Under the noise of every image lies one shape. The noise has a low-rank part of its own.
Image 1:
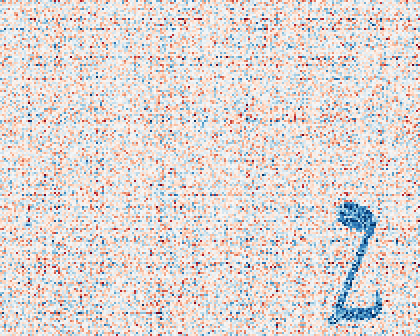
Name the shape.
musical note
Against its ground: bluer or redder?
bluer
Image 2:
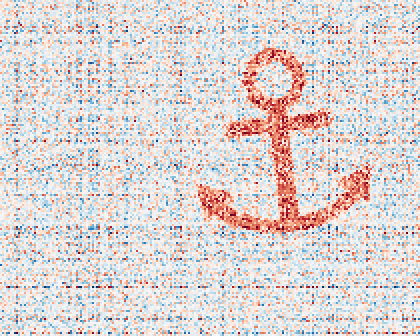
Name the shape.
anchor
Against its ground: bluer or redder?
redder
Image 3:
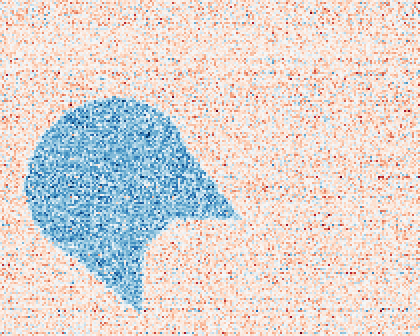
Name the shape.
cat's head
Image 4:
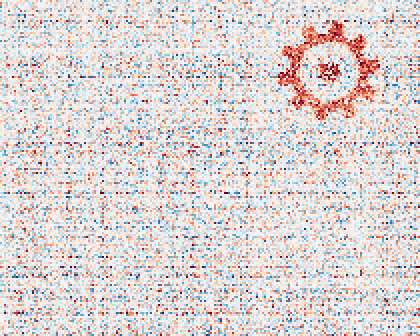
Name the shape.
gear
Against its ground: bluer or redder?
redder
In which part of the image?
top right
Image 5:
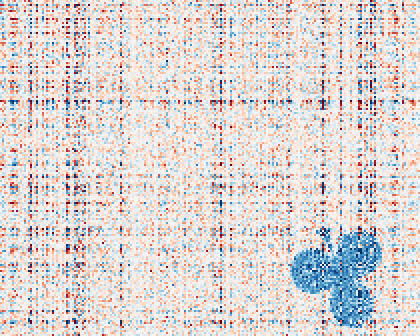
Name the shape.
club
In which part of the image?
bottom right
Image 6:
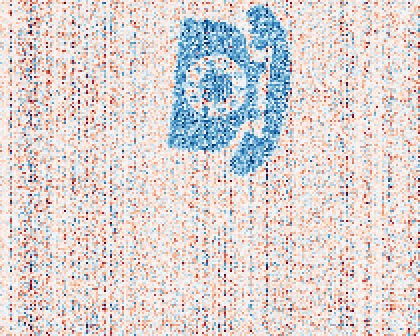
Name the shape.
telephone
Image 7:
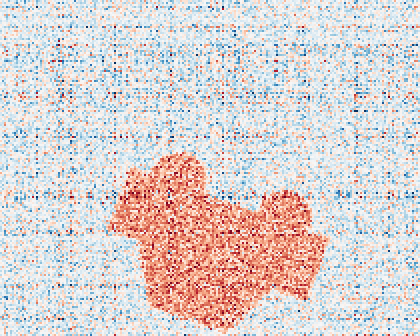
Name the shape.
car
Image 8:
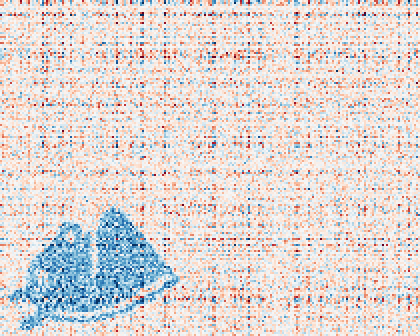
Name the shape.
chess knight
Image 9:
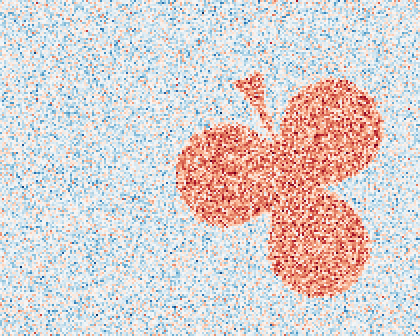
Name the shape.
club
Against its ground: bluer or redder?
redder
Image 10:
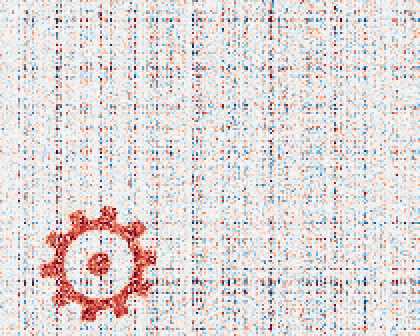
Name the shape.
gear
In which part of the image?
bottom left
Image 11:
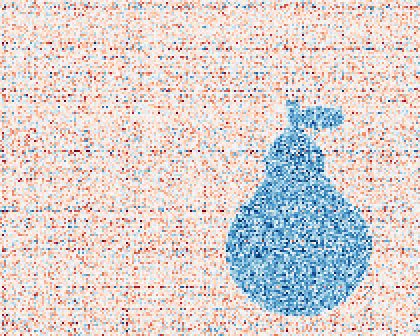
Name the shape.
pear
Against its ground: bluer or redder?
bluer
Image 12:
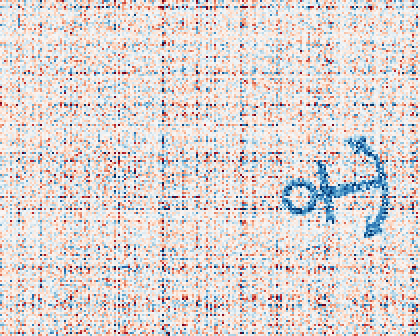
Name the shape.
anchor
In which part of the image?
middle right
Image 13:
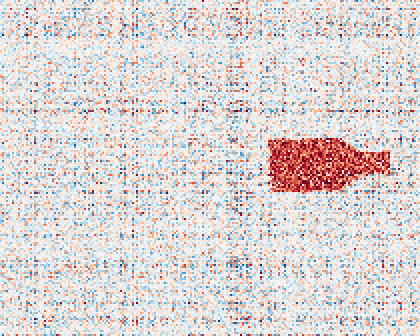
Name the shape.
bottle
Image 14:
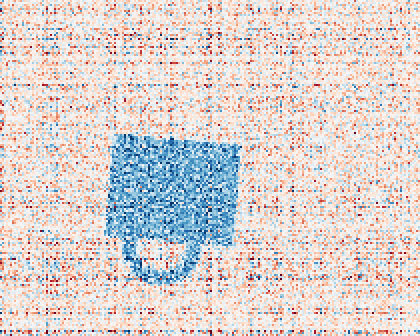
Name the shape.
cup
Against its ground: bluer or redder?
bluer
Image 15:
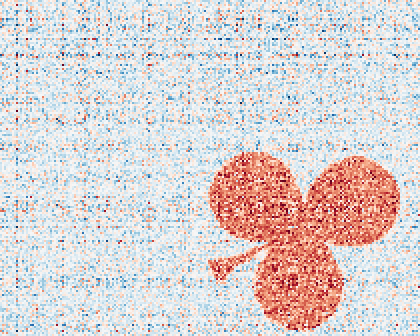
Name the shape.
club
